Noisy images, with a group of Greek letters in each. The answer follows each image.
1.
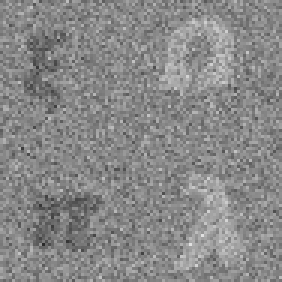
top left: dark xi; top right: light omega; bottom left: dark pi; bottom right: light lambda
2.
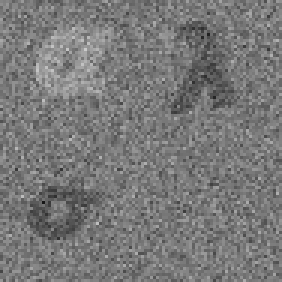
top left: light alpha; top right: dark lambda; bottom left: dark sigma
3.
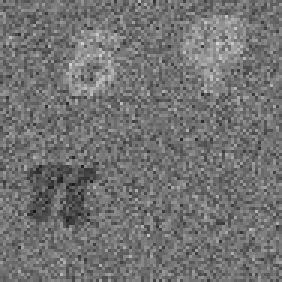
top left: light delta; top right: light phi; bottom left: dark pi
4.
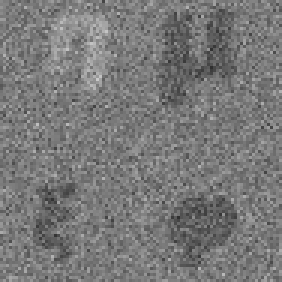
top left: light eta; top right: dark mu; bottom left: dark xi; bottom right: dark phi
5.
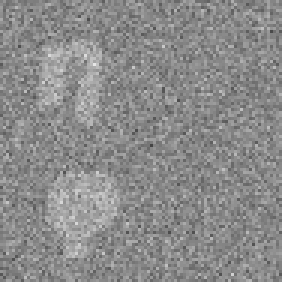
top left: light eta; bottom left: light phi
